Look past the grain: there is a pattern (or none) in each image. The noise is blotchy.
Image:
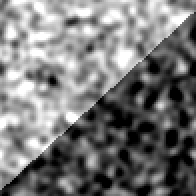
a sharp edge
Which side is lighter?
top left
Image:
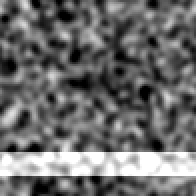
one horizontal stripe
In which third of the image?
bottom
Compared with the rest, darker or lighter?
lighter
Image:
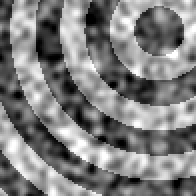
rings round one point
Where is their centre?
top right
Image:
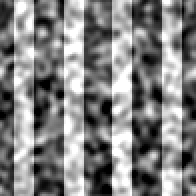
vertical stripes
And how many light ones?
4
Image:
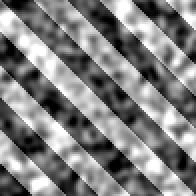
diagonal stripes
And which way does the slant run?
top left to bottom right
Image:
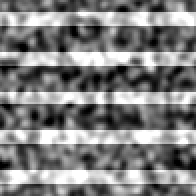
horizontal stripes
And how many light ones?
5
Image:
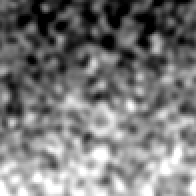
a smooth slope
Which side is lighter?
bottom
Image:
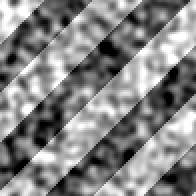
diagonal stripes
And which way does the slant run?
bottom left to top right
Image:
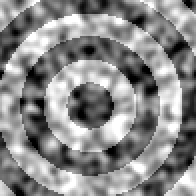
rings round one point
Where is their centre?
centre
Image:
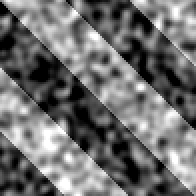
diagonal stripes
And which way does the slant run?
top left to bottom right
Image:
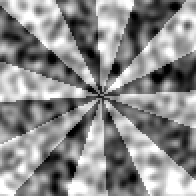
spokes from one point
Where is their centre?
centre
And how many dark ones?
8
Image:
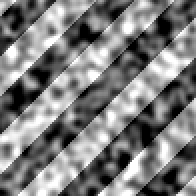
diagonal stripes
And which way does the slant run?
bottom left to top right
